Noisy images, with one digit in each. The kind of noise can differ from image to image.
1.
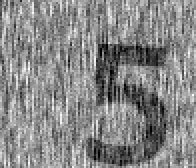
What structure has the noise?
streaked along the columns
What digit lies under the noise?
5
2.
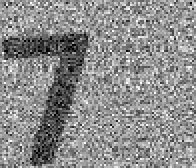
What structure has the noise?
low rank plus noise
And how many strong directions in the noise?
two
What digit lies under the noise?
7
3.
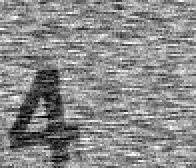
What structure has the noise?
streaked along the rows
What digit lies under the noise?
4
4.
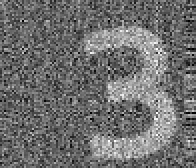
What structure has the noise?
low rank plus noise
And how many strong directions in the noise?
one
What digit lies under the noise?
3
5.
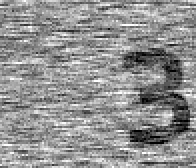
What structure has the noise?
streaked along the rows
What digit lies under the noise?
3
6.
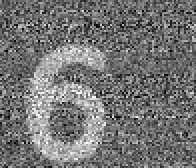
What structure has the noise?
rows of uneven size
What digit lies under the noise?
6
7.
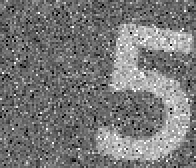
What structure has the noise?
heavy tails
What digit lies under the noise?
5
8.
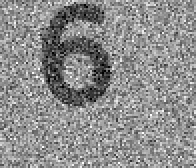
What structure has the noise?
independent entries
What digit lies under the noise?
6
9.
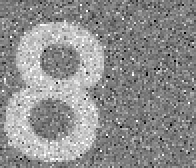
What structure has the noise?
heavy tails
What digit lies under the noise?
8
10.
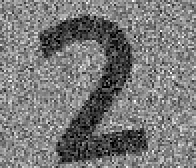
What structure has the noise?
low rank plus noise
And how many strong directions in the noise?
three or four
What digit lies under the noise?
2
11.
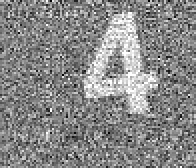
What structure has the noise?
low rank plus noise
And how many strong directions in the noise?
two
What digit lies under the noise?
4
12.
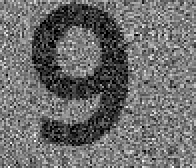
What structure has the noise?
low rank plus noise
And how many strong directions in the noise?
three or four
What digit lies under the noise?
9
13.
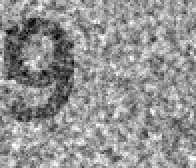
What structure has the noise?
blotchy
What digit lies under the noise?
9
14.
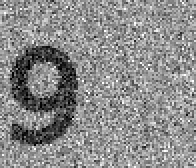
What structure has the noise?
independent entries
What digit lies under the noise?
9
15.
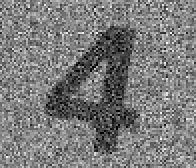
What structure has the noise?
low rank plus noise
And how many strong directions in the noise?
three or four
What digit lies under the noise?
4
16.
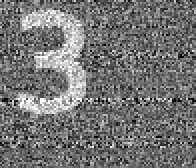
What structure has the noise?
rows of uneven size
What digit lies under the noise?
3
